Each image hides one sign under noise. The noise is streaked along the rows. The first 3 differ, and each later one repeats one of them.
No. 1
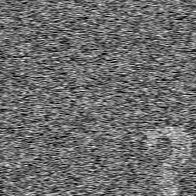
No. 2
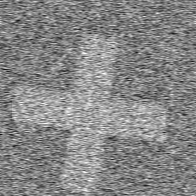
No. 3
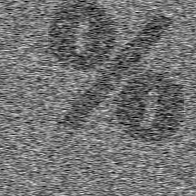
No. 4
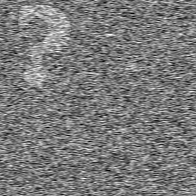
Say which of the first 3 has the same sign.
1
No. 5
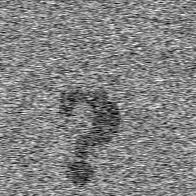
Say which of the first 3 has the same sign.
1
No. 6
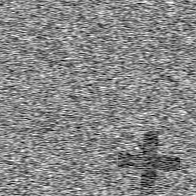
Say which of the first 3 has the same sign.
2
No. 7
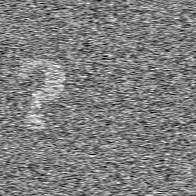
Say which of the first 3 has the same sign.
1
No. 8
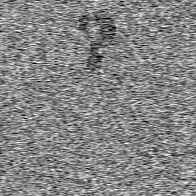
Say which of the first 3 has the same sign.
1
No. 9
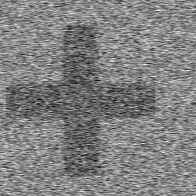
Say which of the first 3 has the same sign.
2
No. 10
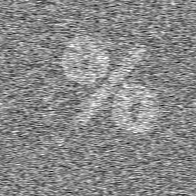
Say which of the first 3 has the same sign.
3
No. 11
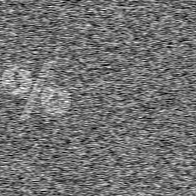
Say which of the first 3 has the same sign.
3
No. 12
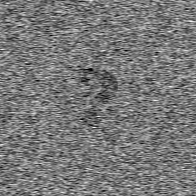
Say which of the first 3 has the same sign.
1
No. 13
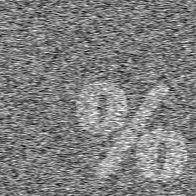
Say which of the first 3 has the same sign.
3
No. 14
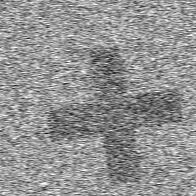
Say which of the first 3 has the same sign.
2
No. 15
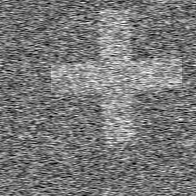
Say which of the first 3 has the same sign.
2
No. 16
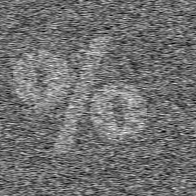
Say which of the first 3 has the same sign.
3
